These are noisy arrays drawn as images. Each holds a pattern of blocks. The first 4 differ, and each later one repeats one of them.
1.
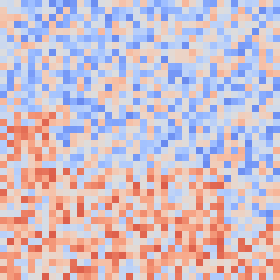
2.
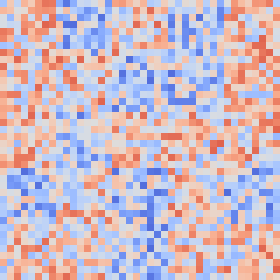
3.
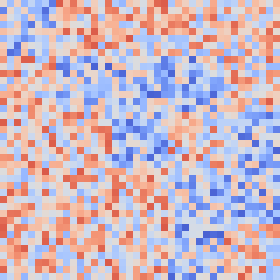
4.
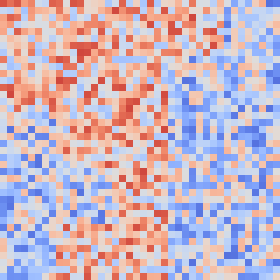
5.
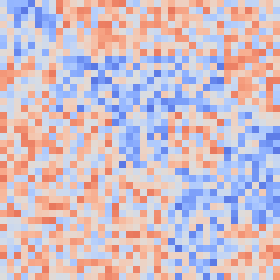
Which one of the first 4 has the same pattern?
3
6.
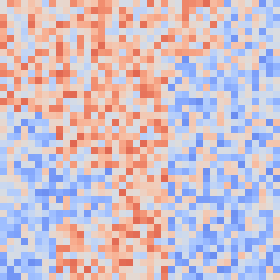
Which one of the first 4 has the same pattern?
4
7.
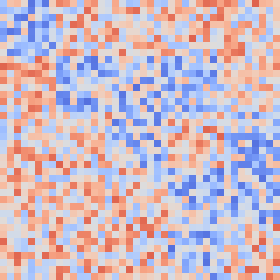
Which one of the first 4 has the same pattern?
3
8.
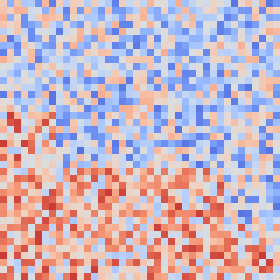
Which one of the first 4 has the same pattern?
1
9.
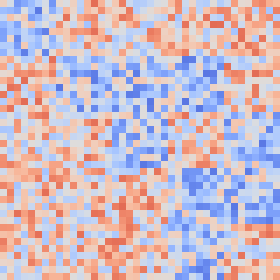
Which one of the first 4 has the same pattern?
3
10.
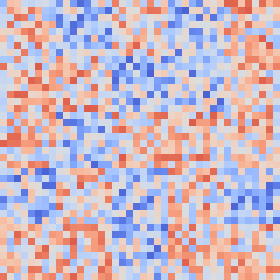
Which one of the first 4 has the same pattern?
2
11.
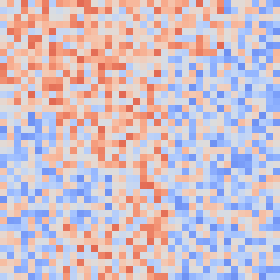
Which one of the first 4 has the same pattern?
4
